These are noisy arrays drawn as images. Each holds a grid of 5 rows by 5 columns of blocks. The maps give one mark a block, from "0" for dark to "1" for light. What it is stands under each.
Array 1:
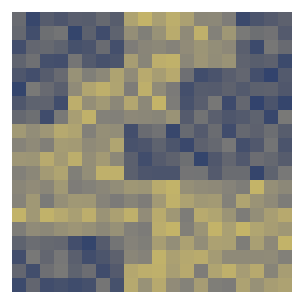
0 0 1 1 0
0 1 1 0 0
1 1 0 0 0
1 1 1 1 1
0 0 1 1 1
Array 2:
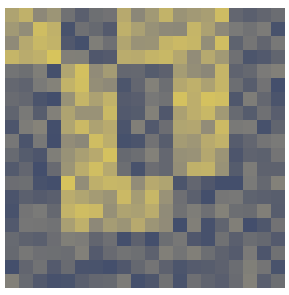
1 0 1 1 0
0 1 0 1 0
0 1 0 1 0
0 1 1 0 0
0 0 0 0 0
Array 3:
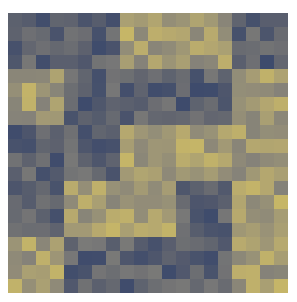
0 0 1 1 0
1 0 0 0 1
0 0 1 1 1
0 1 1 0 1
1 0 0 0 1
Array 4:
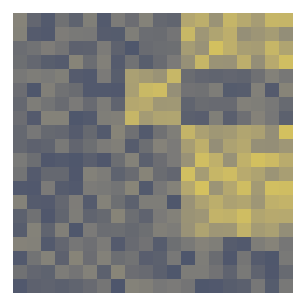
0 0 0 1 1
0 0 1 0 0
0 0 0 1 1
0 0 0 1 1
0 0 0 0 0
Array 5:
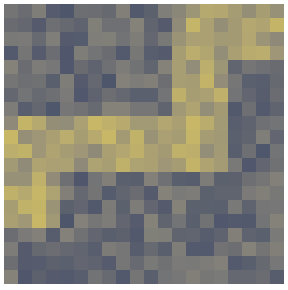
0 0 0 1 1
0 0 0 1 0
1 1 1 1 0
1 0 0 0 0
0 0 0 0 0
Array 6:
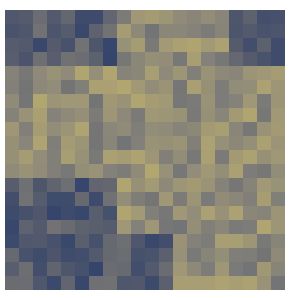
0 0 1 1 0
1 1 1 1 1
1 1 1 1 1
0 0 1 1 1
0 0 0 1 1
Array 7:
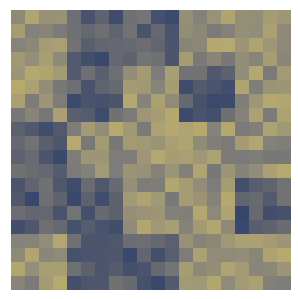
1 0 0 1 1
1 0 1 0 1
0 1 1 1 1
0 0 1 1 0
1 0 0 1 1
